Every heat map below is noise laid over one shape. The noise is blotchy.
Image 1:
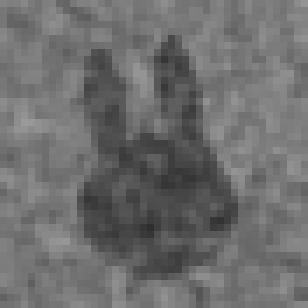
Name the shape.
rabbit's head
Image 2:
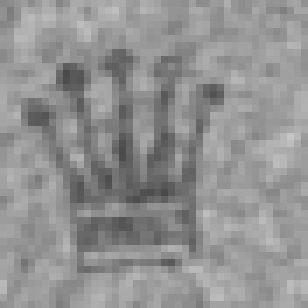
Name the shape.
chess queen
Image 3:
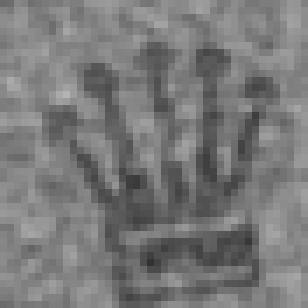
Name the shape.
chess queen
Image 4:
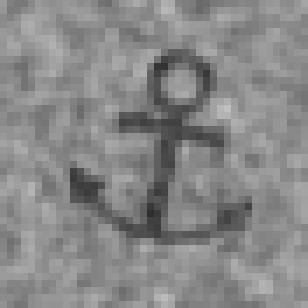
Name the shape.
anchor
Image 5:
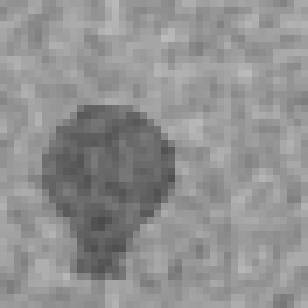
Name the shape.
light bulb
